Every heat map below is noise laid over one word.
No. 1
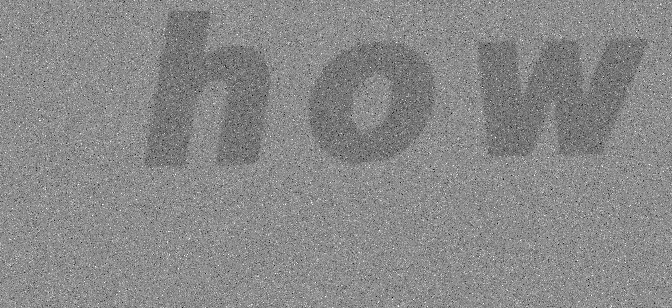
how
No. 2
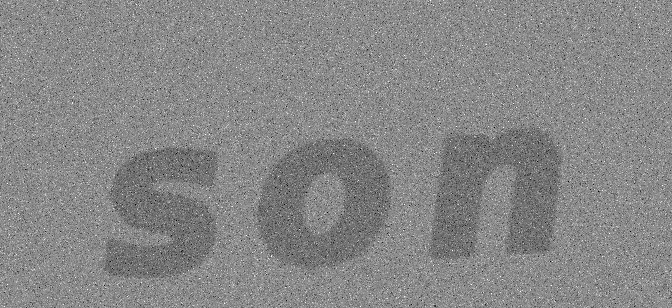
son
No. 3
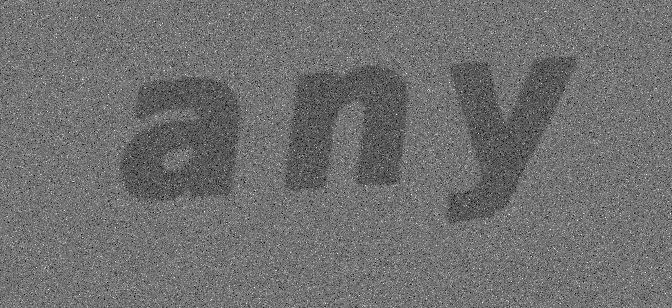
any
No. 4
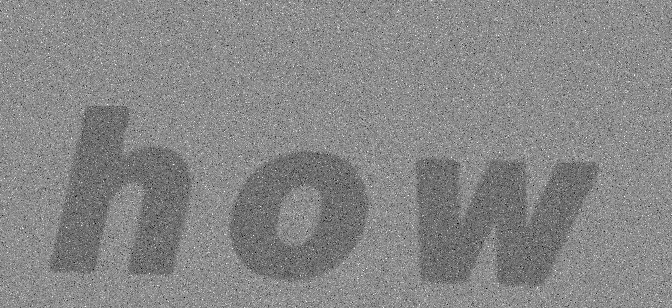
how
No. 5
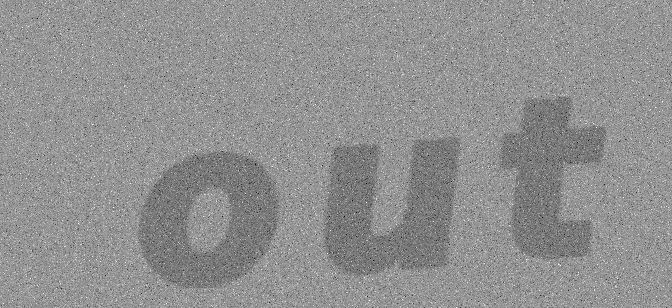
out
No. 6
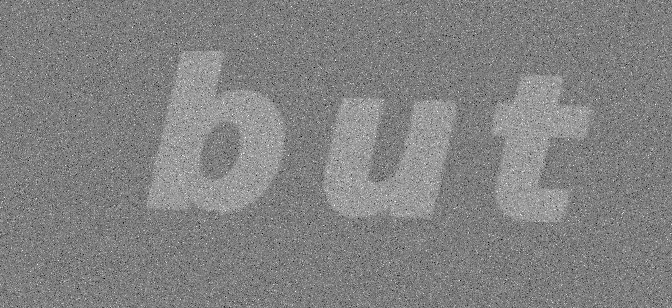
but
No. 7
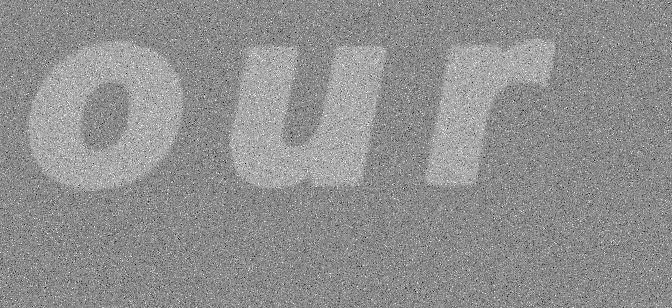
our
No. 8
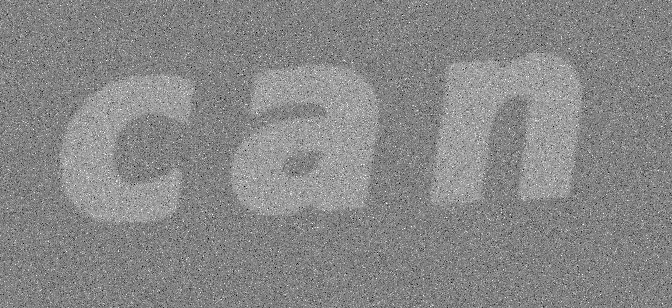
can
